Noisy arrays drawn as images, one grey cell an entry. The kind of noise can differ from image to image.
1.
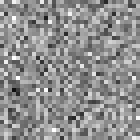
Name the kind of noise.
low rank plus noise
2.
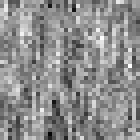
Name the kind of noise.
streaked along the columns
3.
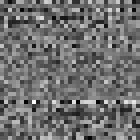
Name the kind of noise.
rows of uneven size
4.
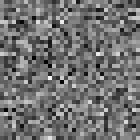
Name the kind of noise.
low rank plus noise
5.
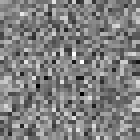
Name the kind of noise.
low rank plus noise
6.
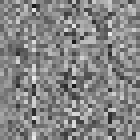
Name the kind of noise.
columns of uneven size
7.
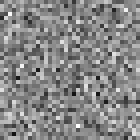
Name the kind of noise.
independent entries
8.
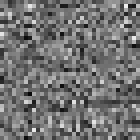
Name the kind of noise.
low rank plus noise
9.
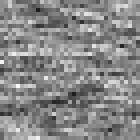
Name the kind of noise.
streaked along the rows
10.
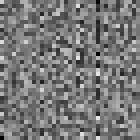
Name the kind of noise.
columns of uneven size
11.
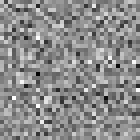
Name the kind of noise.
low rank plus noise
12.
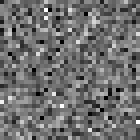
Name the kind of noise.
heavy tails
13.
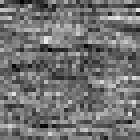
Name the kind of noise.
streaked along the rows
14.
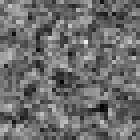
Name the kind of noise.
blotchy
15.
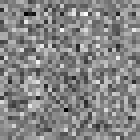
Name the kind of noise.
low rank plus noise
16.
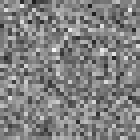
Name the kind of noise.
independent entries
